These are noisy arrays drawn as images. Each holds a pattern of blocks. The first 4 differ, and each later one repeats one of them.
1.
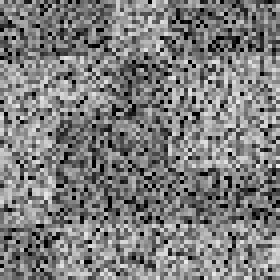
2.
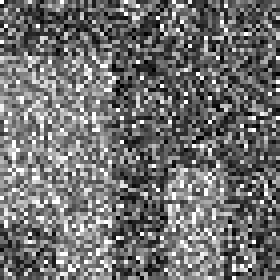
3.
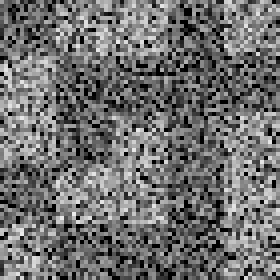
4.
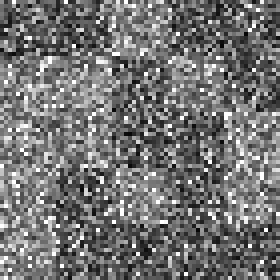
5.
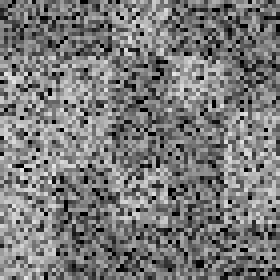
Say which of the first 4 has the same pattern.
4
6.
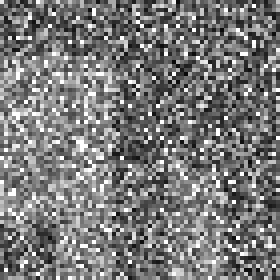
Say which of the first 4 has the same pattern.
2
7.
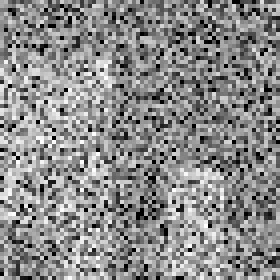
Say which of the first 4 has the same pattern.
2
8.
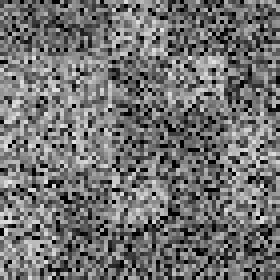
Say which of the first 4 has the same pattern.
4
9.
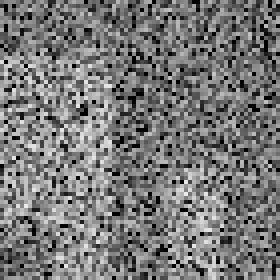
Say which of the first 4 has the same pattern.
2
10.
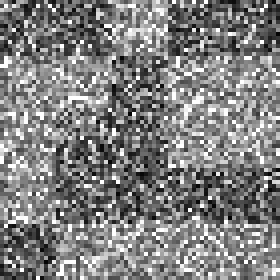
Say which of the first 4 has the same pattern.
1
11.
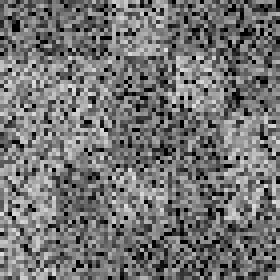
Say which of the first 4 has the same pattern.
4
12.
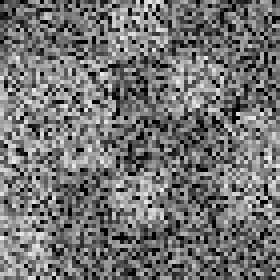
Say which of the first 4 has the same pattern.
4
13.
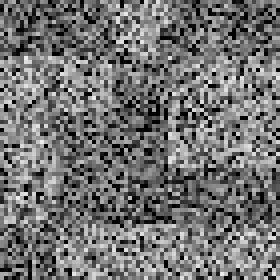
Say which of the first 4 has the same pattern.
1
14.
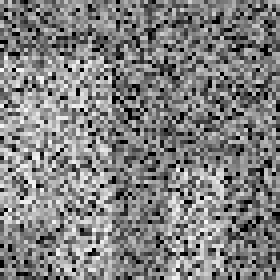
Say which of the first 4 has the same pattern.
2
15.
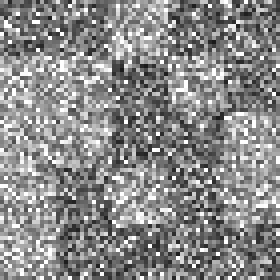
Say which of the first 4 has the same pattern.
4
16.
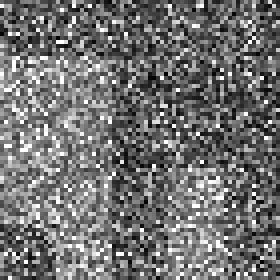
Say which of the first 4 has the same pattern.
2
